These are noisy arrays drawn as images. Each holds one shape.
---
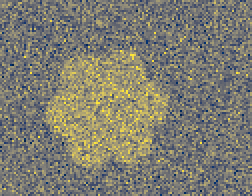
flower
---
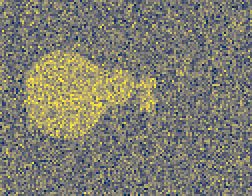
pear
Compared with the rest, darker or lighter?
lighter
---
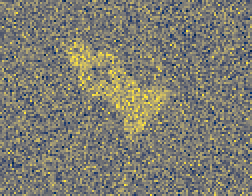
chess bishop
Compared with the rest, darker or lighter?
lighter
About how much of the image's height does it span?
half
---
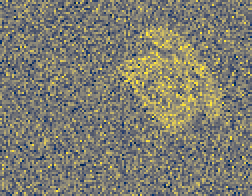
telephone
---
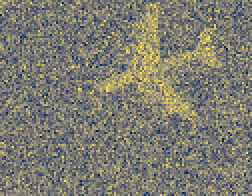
airplane
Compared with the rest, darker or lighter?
lighter
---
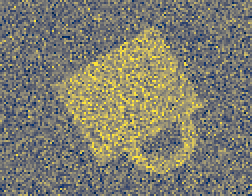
cup
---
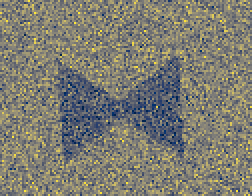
bow tie
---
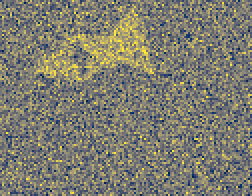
chess bishop
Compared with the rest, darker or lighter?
lighter
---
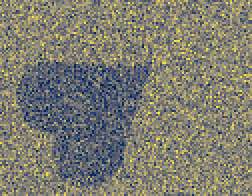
heart
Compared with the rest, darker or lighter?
darker
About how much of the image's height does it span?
two thirds
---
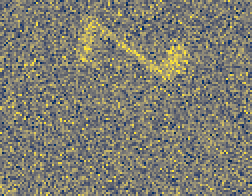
musical note
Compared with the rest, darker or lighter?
lighter
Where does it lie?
top middle
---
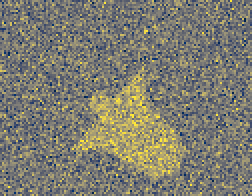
bell
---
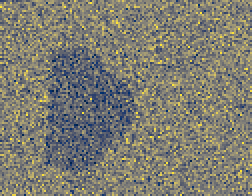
cloud
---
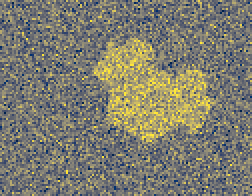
car
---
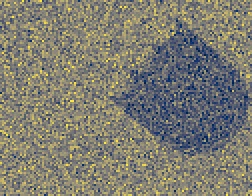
ghost
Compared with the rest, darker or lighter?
darker
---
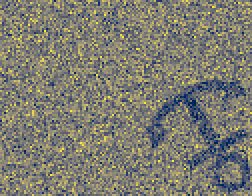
anchor
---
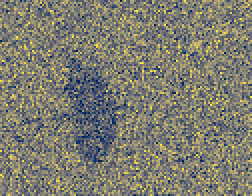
umbrella
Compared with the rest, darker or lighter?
darker
